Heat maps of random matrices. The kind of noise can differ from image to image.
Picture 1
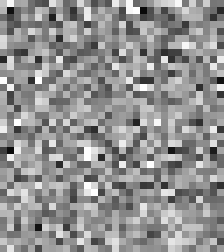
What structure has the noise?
low rank plus noise
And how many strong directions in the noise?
three or four
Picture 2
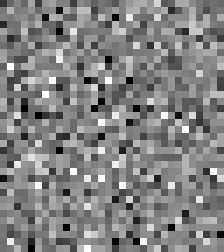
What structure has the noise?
heavy tails
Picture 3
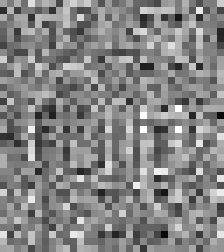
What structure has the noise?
low rank plus noise
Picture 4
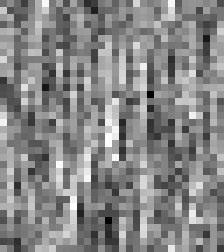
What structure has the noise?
streaked along the columns
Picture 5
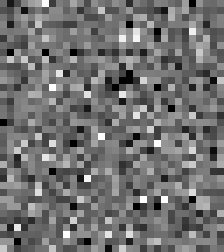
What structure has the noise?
heavy tails
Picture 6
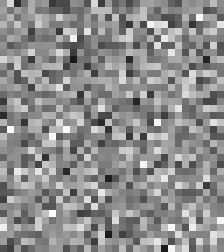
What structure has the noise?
independent entries
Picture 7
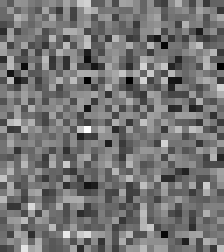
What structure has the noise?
low rank plus noise
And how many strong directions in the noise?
one
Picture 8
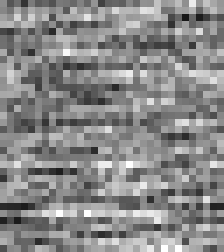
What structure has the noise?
streaked along the rows
